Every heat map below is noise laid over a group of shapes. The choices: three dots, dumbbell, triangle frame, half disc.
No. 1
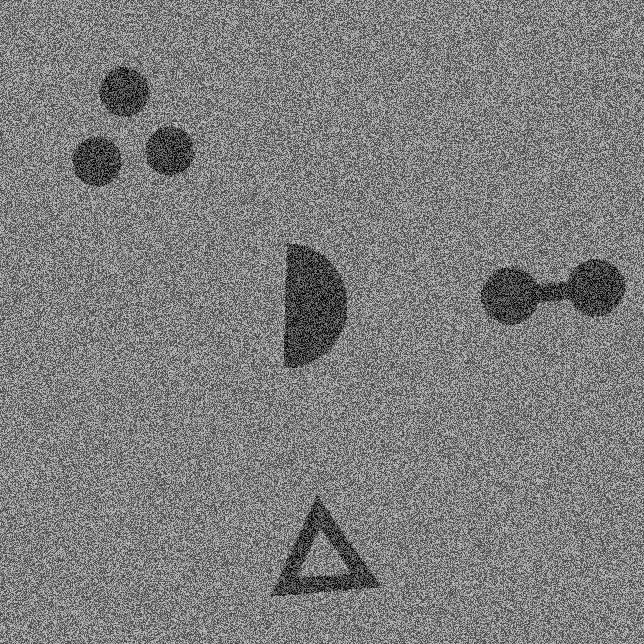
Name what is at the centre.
half disc
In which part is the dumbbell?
middle right
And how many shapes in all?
4
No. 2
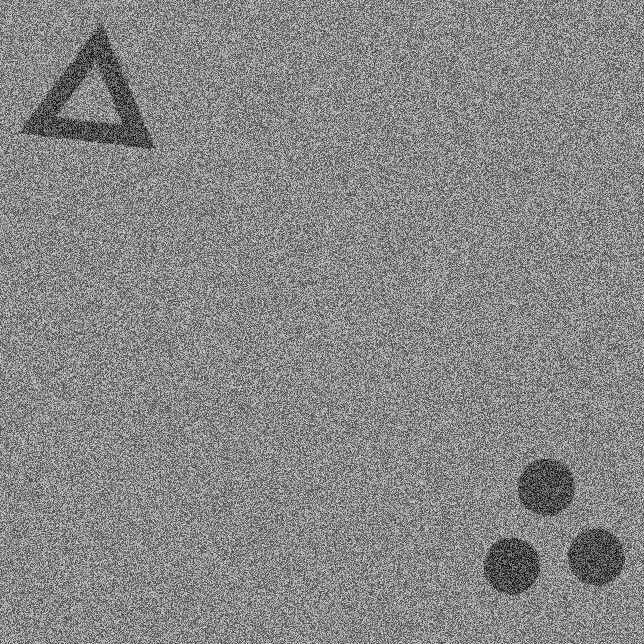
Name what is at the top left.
triangle frame
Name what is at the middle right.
nothing
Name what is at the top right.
nothing
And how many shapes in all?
2
